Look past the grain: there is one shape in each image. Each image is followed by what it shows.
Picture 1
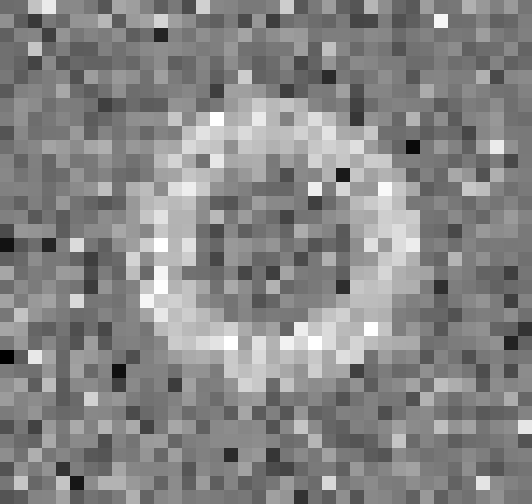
ring
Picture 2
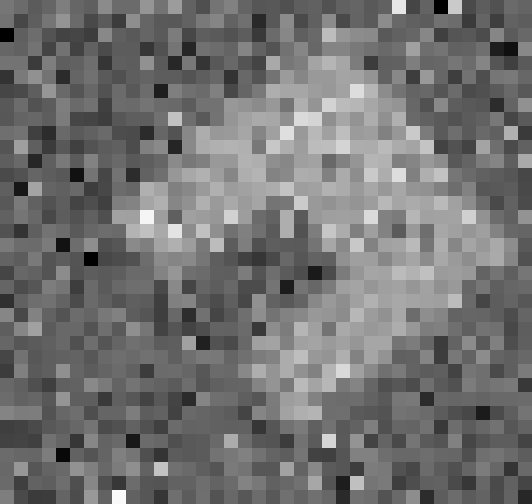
square with a notch
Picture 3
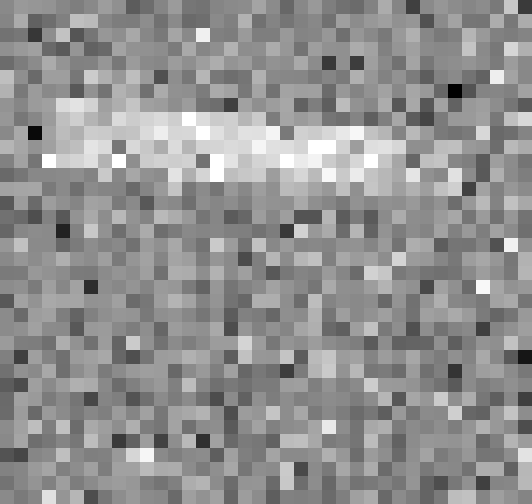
bar
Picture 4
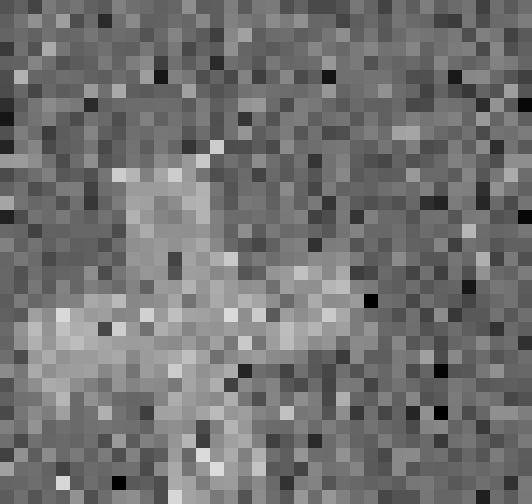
cross
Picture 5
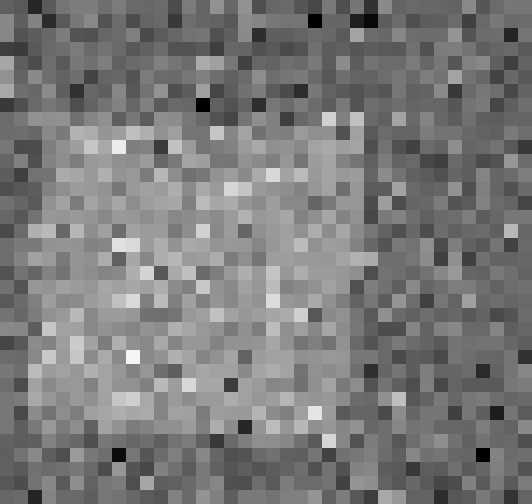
square
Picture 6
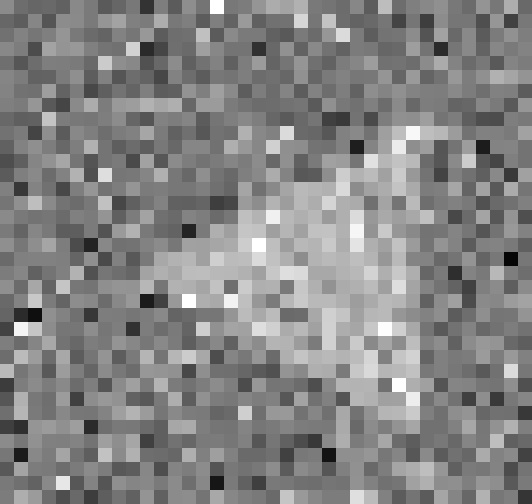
triangle
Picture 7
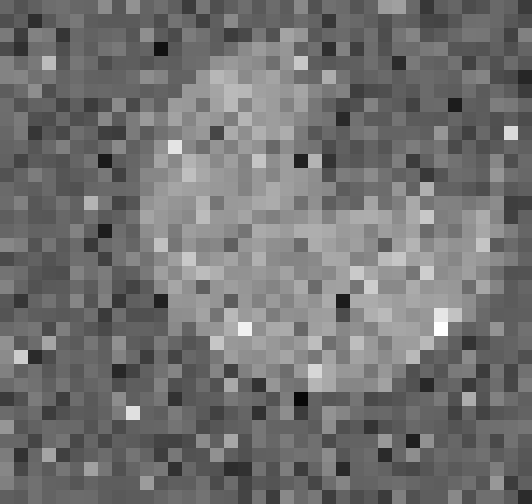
disc with a wedge cut out
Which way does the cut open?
up and right
